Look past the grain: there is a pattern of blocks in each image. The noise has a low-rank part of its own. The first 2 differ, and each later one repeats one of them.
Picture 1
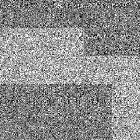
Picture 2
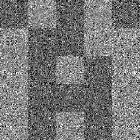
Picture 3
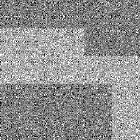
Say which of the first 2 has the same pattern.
1
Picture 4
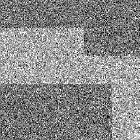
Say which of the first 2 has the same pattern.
1
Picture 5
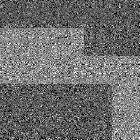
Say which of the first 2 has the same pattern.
1
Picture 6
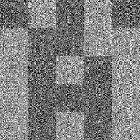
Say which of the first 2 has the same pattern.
2
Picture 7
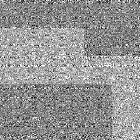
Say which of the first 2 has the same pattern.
1
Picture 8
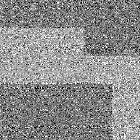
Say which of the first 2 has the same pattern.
1
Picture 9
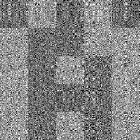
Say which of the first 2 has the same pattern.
2
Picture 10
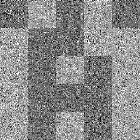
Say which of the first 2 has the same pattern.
2
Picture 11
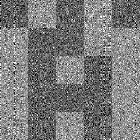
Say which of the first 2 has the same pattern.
2
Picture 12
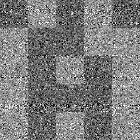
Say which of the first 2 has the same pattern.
2
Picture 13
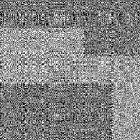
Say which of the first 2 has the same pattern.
1
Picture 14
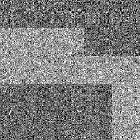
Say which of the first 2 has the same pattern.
1
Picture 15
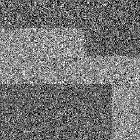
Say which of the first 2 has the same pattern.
1
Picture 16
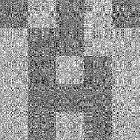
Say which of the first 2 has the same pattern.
2
